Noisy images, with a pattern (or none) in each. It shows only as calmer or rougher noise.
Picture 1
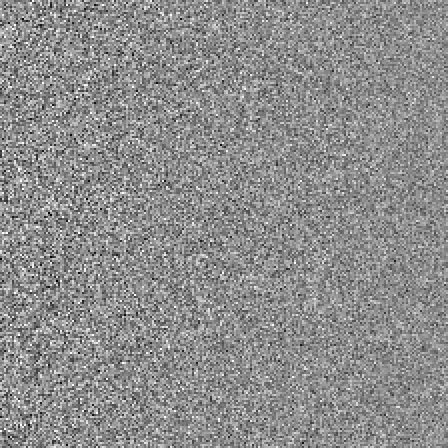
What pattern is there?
a smooth slope
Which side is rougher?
left
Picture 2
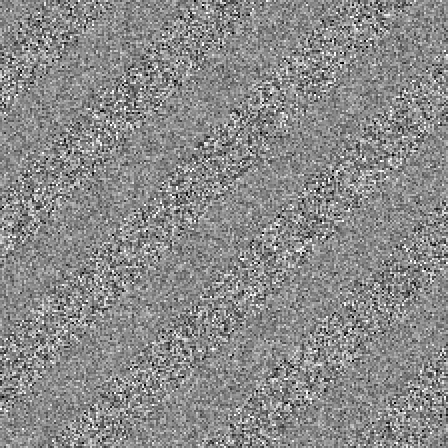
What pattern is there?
diagonal stripes
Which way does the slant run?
bottom left to top right
